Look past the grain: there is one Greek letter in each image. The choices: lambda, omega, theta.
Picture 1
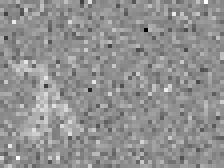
lambda
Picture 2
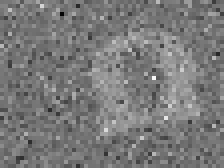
omega
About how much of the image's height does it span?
two thirds
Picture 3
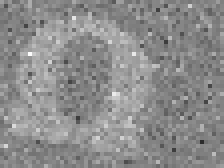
omega
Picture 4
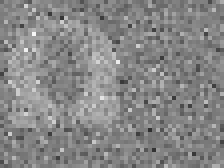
omega
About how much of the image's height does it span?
two thirds
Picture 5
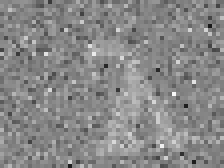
lambda
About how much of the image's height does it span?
two thirds
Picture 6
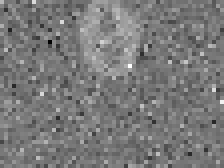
theta
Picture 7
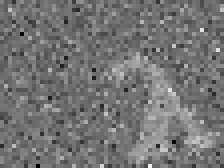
lambda
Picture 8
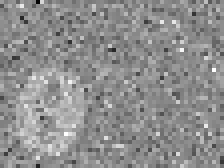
theta
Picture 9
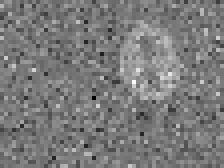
theta
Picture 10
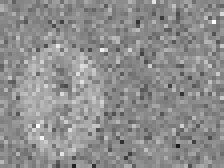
theta
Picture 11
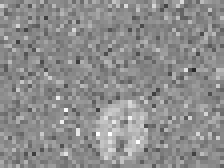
theta
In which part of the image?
bottom middle
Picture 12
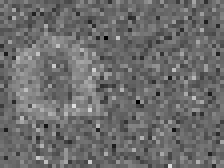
omega
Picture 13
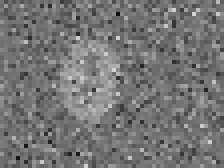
theta
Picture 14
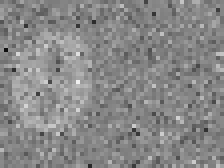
theta
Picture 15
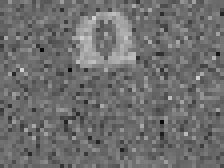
omega
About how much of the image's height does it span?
a third
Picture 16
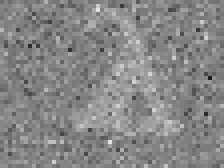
lambda
